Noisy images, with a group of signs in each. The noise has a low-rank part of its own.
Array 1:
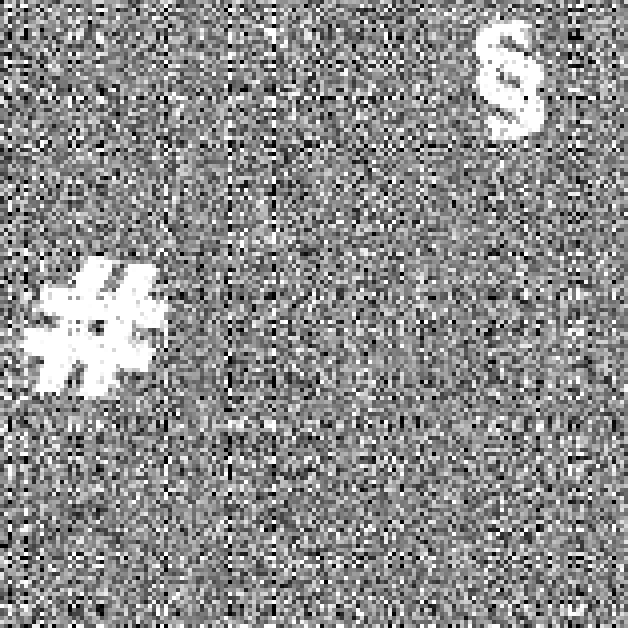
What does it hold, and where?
top right: section sign; middle left: hash sign
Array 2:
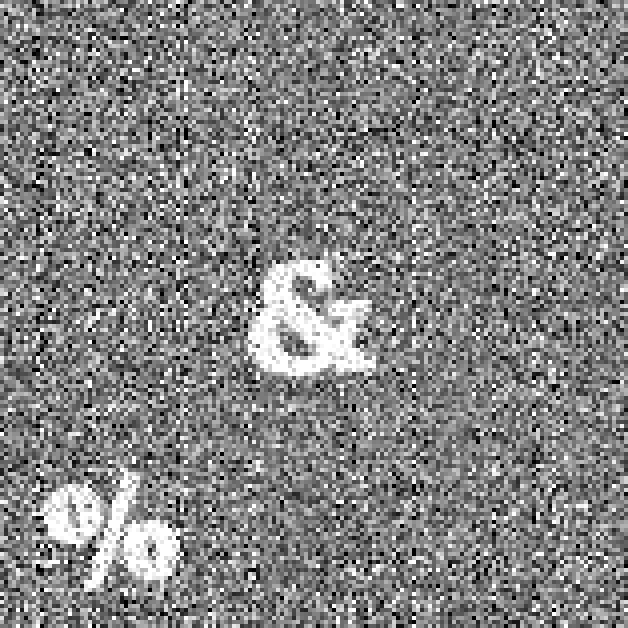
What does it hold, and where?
centre: ampersand; bottom left: percent sign
